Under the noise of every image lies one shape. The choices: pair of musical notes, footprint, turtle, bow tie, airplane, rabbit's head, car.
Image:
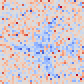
airplane
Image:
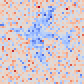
airplane
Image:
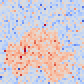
car
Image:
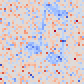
pair of musical notes
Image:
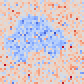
car
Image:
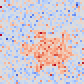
turtle
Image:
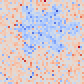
turtle
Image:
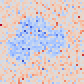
car
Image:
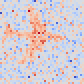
airplane
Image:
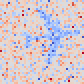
airplane
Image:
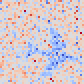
airplane
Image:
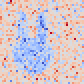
rabbit's head
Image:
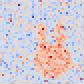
rabbit's head
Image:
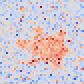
turtle
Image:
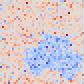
car
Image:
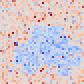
car
